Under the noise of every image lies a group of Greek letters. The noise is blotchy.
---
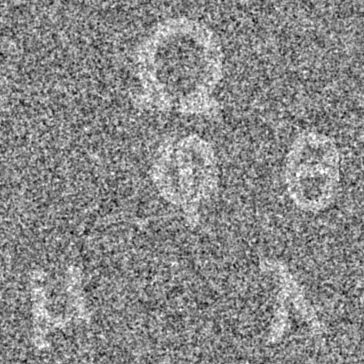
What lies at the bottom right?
lambda
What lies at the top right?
nothing
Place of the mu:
bottom left
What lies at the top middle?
omega
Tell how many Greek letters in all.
5
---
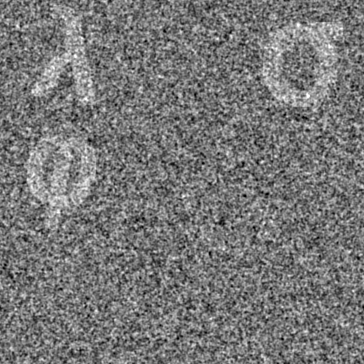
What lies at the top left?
lambda
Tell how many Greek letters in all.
3
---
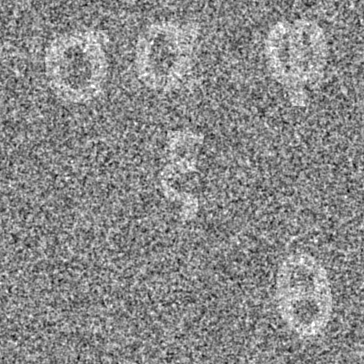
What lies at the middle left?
nothing
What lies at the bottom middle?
nothing
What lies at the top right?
phi
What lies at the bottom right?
theta
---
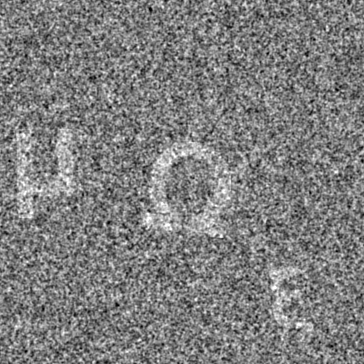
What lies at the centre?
omega
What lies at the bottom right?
xi
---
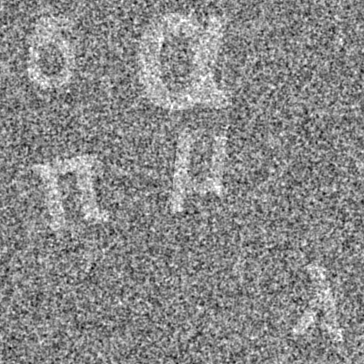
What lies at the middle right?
nothing
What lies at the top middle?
alpha
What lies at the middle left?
pi
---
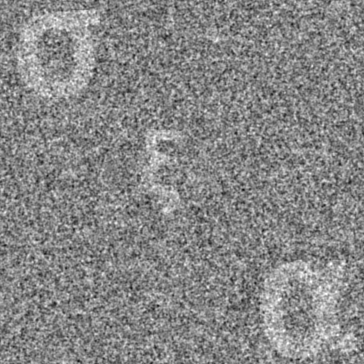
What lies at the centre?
xi
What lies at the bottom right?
alpha
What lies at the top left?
sigma
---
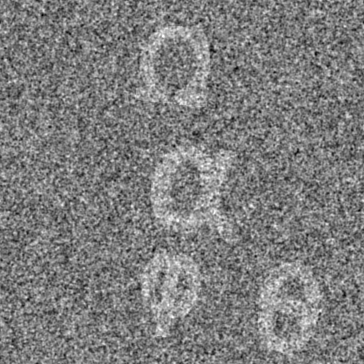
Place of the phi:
bottom middle
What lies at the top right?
nothing
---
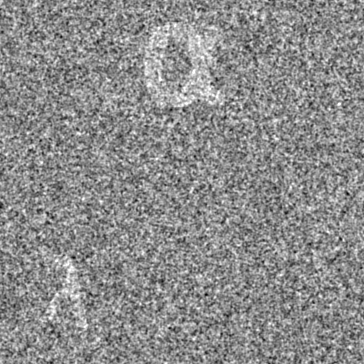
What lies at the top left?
nothing
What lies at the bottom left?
lambda
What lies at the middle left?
nothing
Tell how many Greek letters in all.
2
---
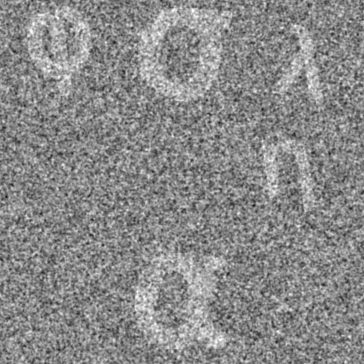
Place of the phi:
top left
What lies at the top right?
lambda
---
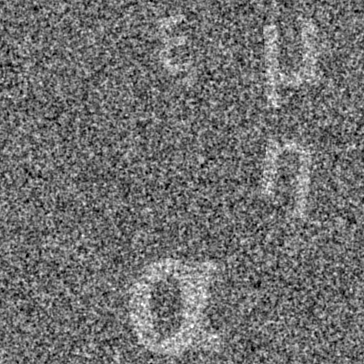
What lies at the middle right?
eta
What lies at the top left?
nothing
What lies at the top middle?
xi
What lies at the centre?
nothing
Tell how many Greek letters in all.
4
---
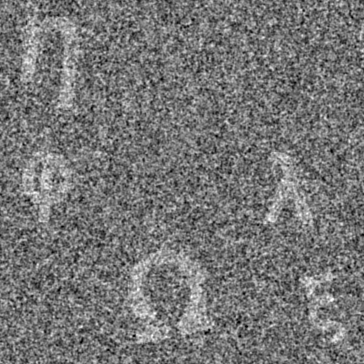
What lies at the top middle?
nothing
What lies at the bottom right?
xi
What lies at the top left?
eta
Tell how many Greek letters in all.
5
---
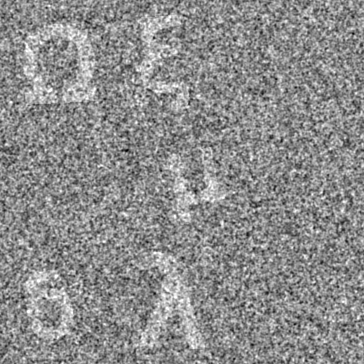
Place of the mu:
centre
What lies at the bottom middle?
lambda
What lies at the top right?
nothing
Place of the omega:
top left
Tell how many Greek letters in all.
5
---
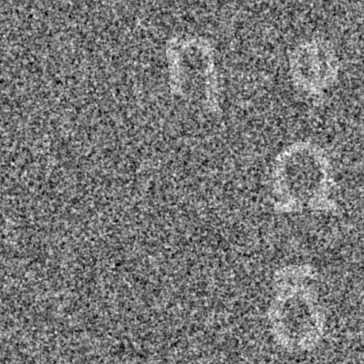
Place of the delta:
bottom right
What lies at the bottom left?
nothing
